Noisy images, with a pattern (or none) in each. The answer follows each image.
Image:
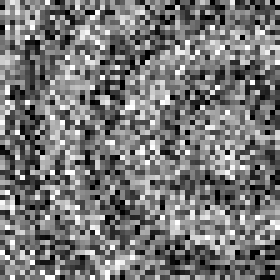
rings round one point
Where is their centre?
middle right
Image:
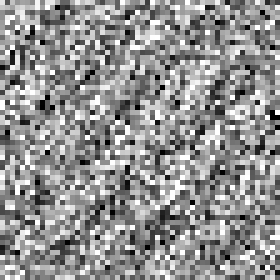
diagonal stripes
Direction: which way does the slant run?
bottom left to top right
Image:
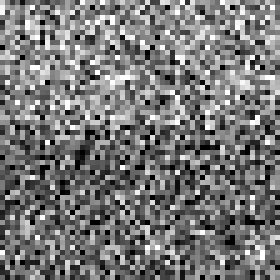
a sharp edge
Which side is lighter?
top
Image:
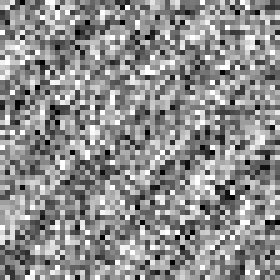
diagonal stripes
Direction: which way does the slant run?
bottom left to top right
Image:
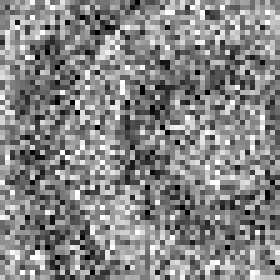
rings round one point
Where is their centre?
middle right
